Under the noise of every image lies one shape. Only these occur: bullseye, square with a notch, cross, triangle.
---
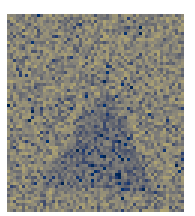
triangle
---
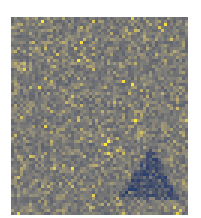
triangle
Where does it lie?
bottom right
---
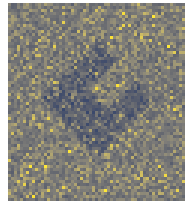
square with a notch
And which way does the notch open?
up and right
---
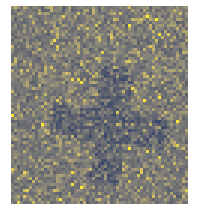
cross
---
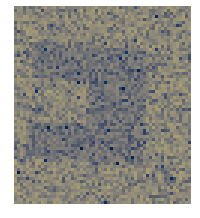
square with a notch
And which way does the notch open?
left
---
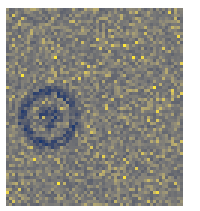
bullseye
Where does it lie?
middle left
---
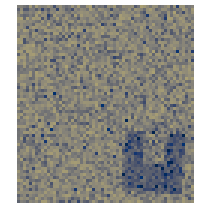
square with a notch
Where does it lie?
bottom right
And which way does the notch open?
up
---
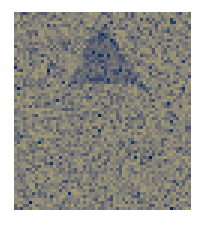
triangle
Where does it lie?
top middle
